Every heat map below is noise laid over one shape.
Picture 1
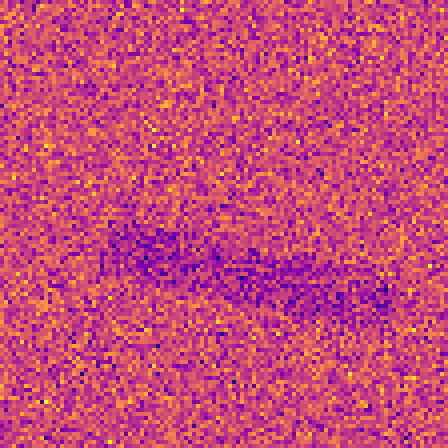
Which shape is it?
bar
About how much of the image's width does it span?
two thirds
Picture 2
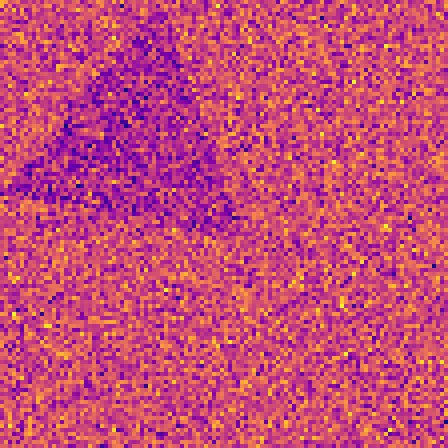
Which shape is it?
triangle
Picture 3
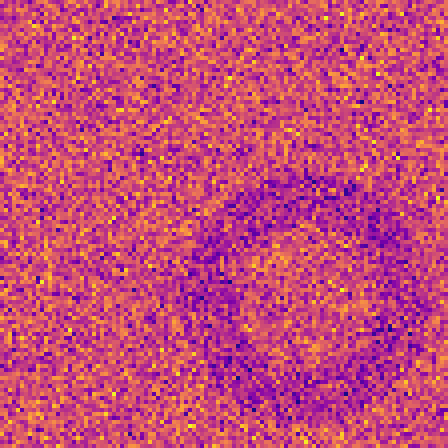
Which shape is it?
ring
